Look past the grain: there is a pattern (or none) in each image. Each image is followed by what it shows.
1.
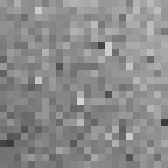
a smooth slope
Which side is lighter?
top right
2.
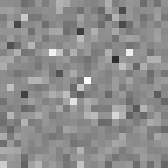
only noise
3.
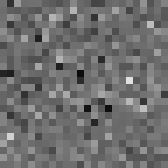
only noise
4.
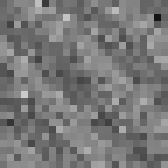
diagonal stripes
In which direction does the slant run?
top left to bottom right
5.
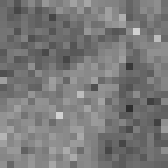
spokes from one point
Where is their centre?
top right
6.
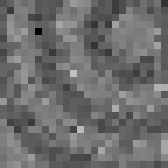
rings round one point
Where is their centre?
top right
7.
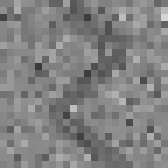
a wavy band
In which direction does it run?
top to bottom
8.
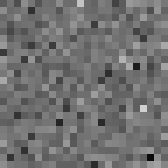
only noise
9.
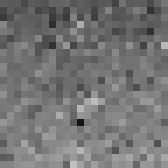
a smooth slope
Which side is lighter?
bottom
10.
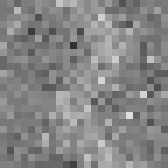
a wavy band
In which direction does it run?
top to bottom
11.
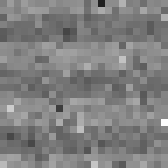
horizontal stripes
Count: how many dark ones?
3
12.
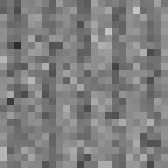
vertical stripes
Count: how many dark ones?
5
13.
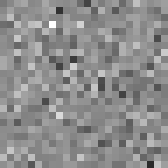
only noise
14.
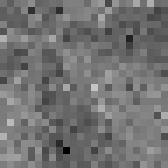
spokes from one point
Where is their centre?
top left
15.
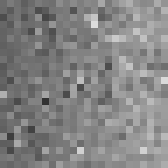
a smooth slope
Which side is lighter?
right
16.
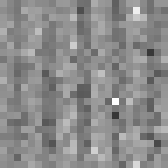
vertical stripes
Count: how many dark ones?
5
